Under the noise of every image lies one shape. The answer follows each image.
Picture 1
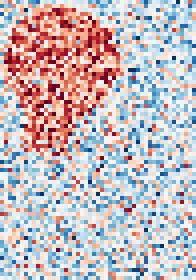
light bulb
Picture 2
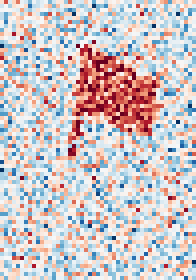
flag
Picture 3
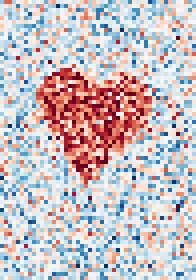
heart
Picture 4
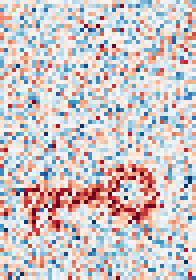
key
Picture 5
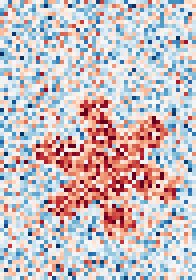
asterisk
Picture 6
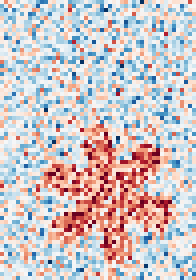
asterisk
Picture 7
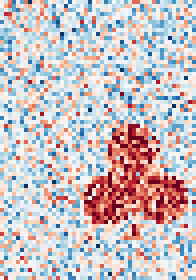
club
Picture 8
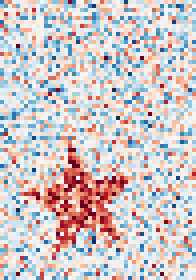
star
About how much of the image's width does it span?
two thirds
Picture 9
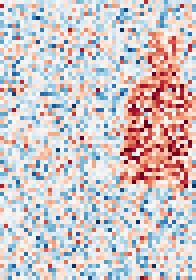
bottle
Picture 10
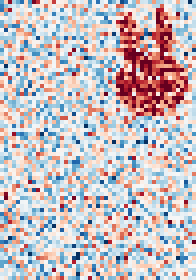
rabbit's head
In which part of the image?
top right
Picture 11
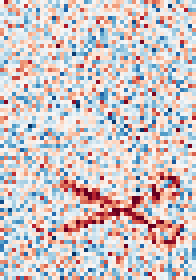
pair of scissors
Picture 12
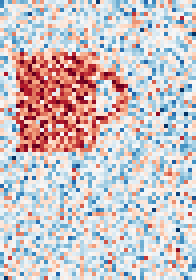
cup
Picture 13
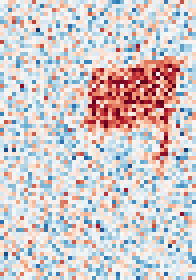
flag
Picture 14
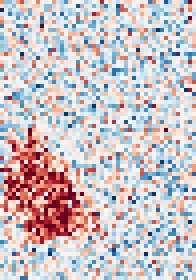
chess knight
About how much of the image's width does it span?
half
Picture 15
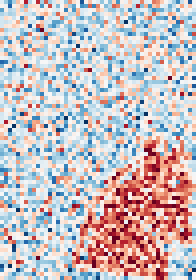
chess knight
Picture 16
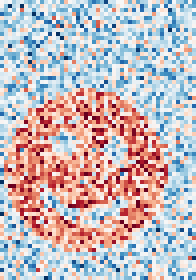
smiling face
